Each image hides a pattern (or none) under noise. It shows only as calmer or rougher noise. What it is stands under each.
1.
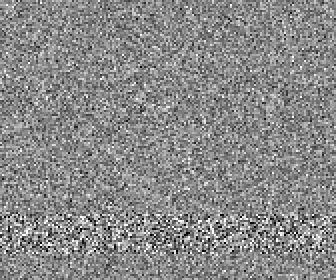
one band of rows
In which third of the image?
bottom
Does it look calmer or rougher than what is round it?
rougher
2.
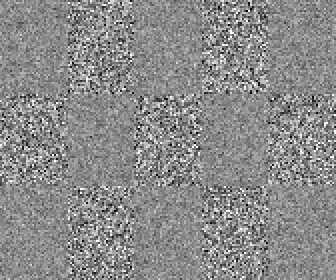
a checkerboard
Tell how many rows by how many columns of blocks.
3 by 5
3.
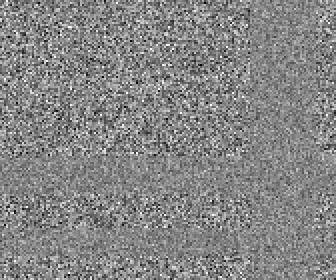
bands of rows crossing bands of columns
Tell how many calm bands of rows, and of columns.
2 and 1
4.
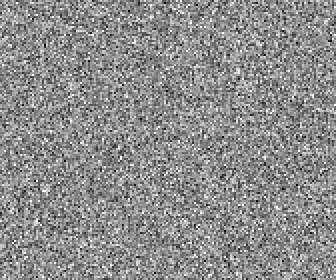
only noise
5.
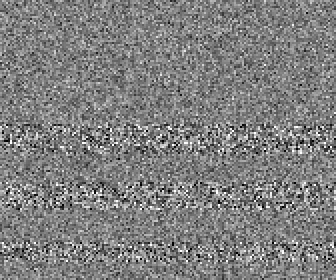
bands of rows
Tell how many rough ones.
3
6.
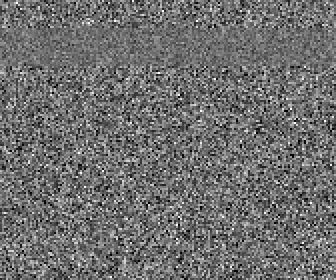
one band of rows
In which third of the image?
top
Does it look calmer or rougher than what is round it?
calmer
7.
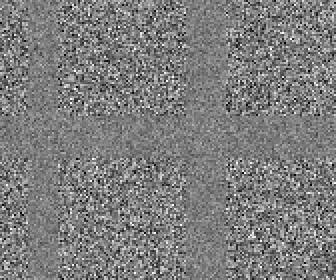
bands of rows crossing bands of columns
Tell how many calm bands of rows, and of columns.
1 and 2
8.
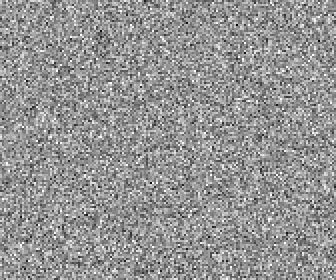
only noise
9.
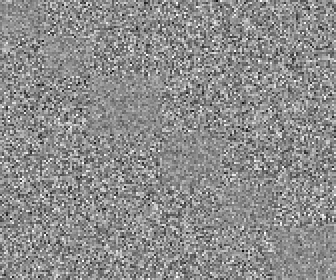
blocks along the diagonal
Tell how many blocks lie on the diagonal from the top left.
6
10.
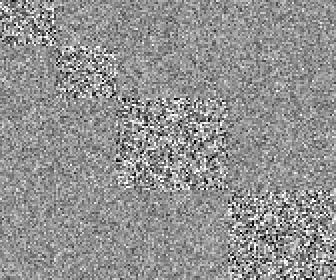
blocks along the diagonal
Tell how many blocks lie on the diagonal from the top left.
4
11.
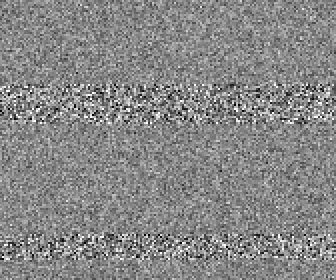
bands of rows
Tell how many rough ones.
2
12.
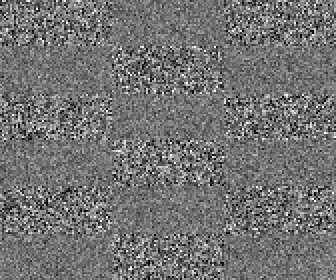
a checkerboard
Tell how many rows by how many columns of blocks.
6 by 3
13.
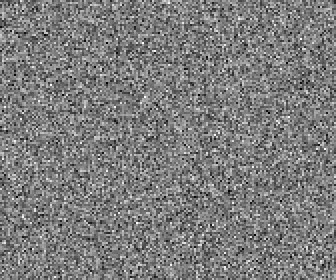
only noise
